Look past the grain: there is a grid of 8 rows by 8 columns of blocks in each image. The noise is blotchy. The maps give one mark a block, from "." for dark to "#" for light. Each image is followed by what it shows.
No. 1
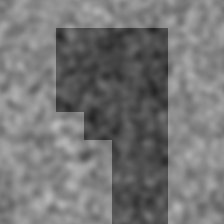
# # # # # # # #
# # . . . . # #
# # . . . . # #
# # . . . . # #
# # # . . . # #
# # # # . . # #
# # # # . . # #
# # # # . . # #
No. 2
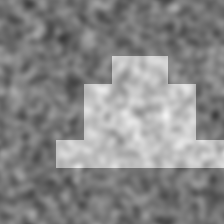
. . . . . . . .
. . . . . . . .
. . . . # # . .
. . . # # # # .
. . . # # # # .
. . # # # # # #
. . . . . . . .
. . . . . . . .
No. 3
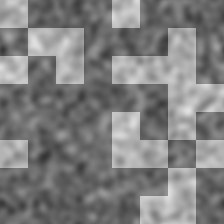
# . . . # . . .
. # # . . . # .
# . # . # # # .
. . . . . . # #
. . . . # . # .
# . . . # # . #
. . . . . . # .
. . . . . # # .
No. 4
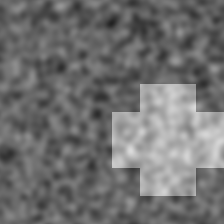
. . . . . . . .
. . . . . . . .
. . . . . . . .
. . . . . # # .
. . . . # # # #
. . . . # # # #
. . . . . # # .
. . . . . . . .
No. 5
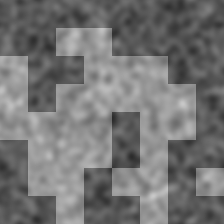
. . . . . . . .
. . # # . . . .
# . . # # # . .
# . # # # # # .
# # # # . # # .
. # # # . # . .
. # # . # # . #
. . # . . # . .
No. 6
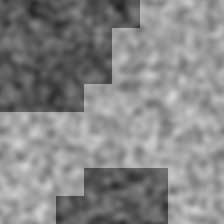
. . . . . # # #
. . . . # # # #
. . . . # # # #
. . . # # # # #
# # # # # # # #
# # # # # # # #
# # # . . . # #
# # . . . . # #
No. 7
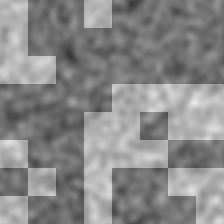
# . . # . . . .
# . . . . . . .
# # . . . . . .
. . . . # # # #
. . . # # . # #
# . . # # # . .
. # . # . . # #
# . . # . . . #
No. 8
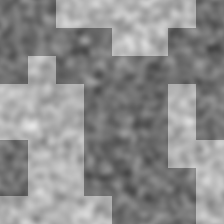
. . # # # # # .
. . . . # # . .
. # . . . . . .
# # # . . . # .
# # # . . . # .
. # # . . . # #
. # # . . . . #
# # # # . . . #
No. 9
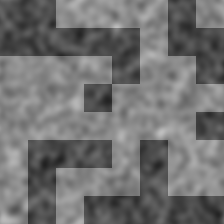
. . # # # # . #
. . . . . # . .
# # # # . # # .
# # # . # # # #
# # # # # # # .
# . . . # . # #
# . # # # . # #
# . # . . . . .
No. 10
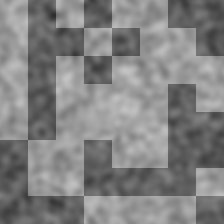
# . # . # # . .
# . . # . # # .
# . # . # # # #
# . # # # # . #
# . # # # # . .
. # # . # # . .
. # # . . . . #
. . . # # # # .
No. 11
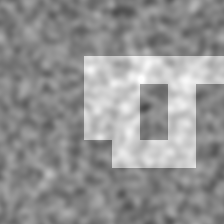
. . . . . . . .
. . . . . . . .
. . . # # # # #
. . . # # . # .
. . . # # . # .
. . . . # # # .
. . . . . . . .
. . . . . . . .
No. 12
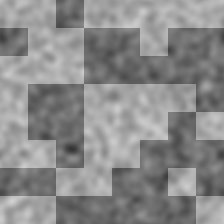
# # . # # # # #
. # # . . # . .
# # # . . . . .
# . . # # # # .
# . . # # # . #
# # . # # . . .
. . # # . . # .
# # . . . . . #
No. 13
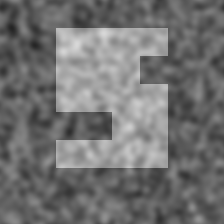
. . . . . . . .
. . # # # # . .
. . # # # . . .
. . # # # # . .
. . . . # # . .
. . # # # # . .
. . . . . . . .
. . . . . . . .
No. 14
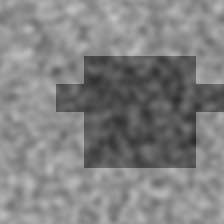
# # # # # # # #
# # # # # # # #
# # # . . . . #
# # . . . . . .
# # # . . . . #
# # # . . . . #
# # # # # # # #
# # # # # # # #
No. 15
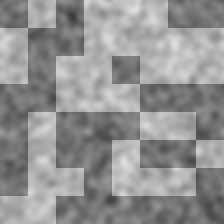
. # . # # # . .
# . . # # # # #
# . # # . # # #
. . # # # . . .
. # . . . # # .
. # . . # . . #
. # # . # # # .
# # . . . . . .
